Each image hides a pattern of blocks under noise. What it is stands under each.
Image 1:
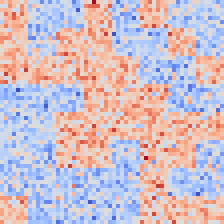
mirrored about the diagonal from the bottom left
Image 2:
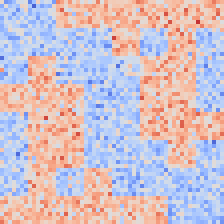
the same after a half turn
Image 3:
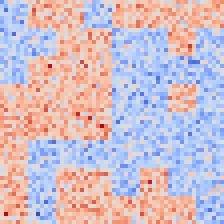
no symmetry
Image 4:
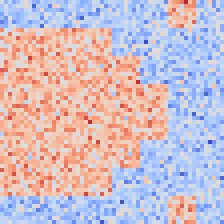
top and bottom mirror each other
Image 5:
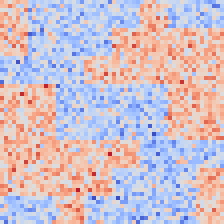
the same after a half turn
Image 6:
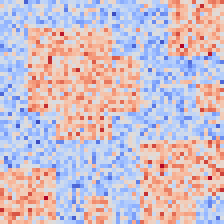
mirrored about the diagonal from the top left
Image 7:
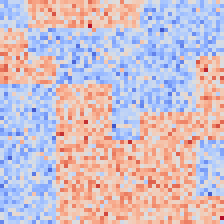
no symmetry
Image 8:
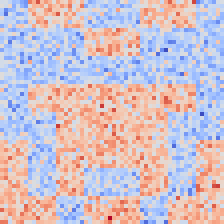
left and right mirror each other
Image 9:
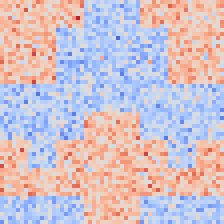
left and right mirror each other
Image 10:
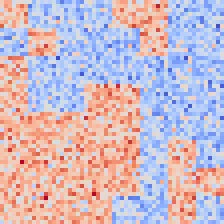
no symmetry
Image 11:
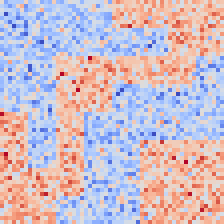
mirrored about the diagonal from the top left
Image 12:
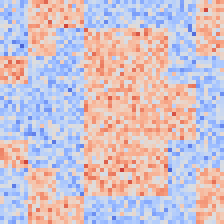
top and bottom mirror each other
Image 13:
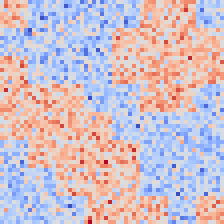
mirrored about the diagonal from the bottom left
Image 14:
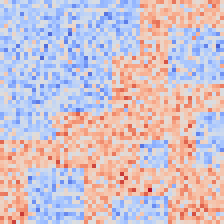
mirrored about the diagonal from the top left
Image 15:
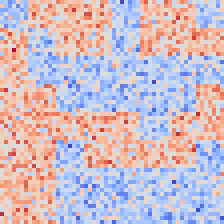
no symmetry
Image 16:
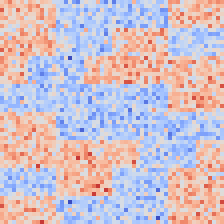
the same after a half turn
